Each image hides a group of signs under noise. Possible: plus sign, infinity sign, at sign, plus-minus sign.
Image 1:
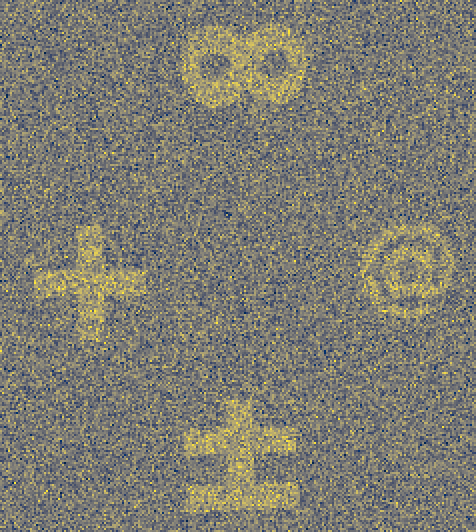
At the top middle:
infinity sign
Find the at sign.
middle right
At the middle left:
plus sign
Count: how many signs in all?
4
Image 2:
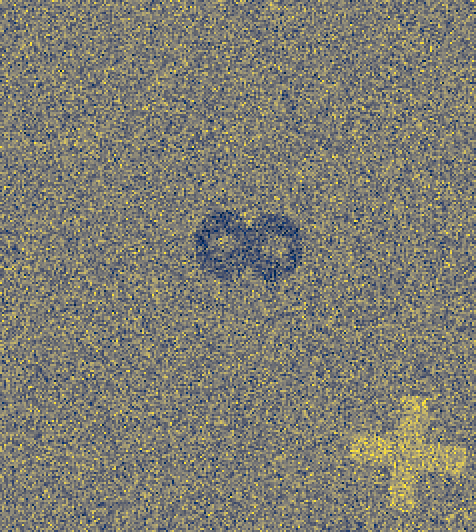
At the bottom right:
plus sign
